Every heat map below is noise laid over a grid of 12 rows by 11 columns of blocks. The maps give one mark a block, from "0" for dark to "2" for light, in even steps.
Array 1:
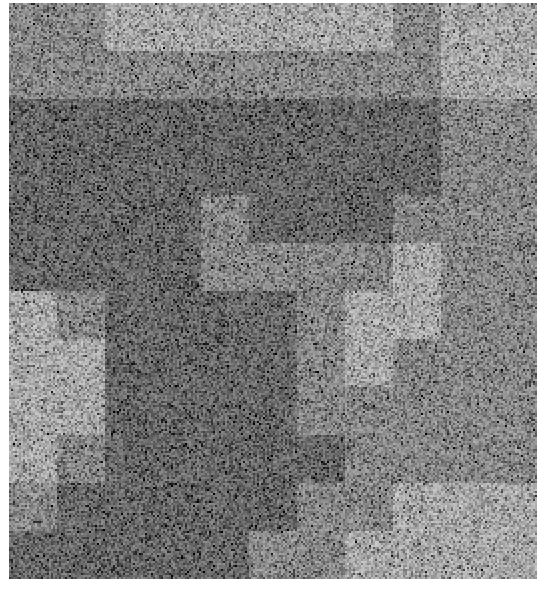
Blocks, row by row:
11222222122
11111111122
00000000011
00000000011
00001000111
00001111211
21000012211
22000012111
22000011111
21000001111
10000011222
00000112222
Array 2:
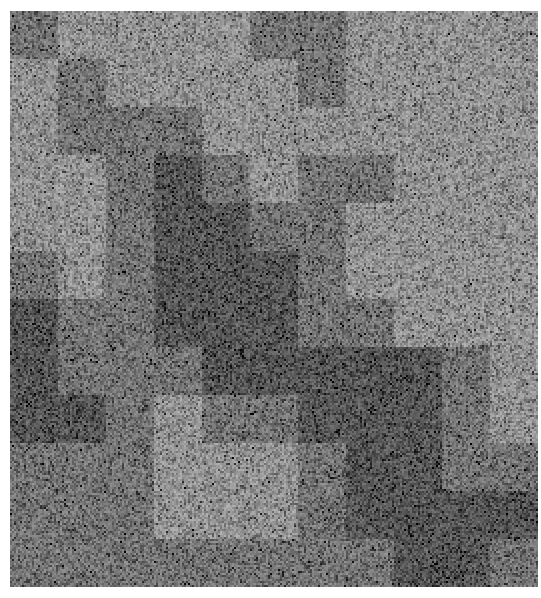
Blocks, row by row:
12222112222
21222212222
21112222222
22101211222
22100112222
12100012222
01100011222
01110000012
00121100012
11122210011
11122210000
11111111001
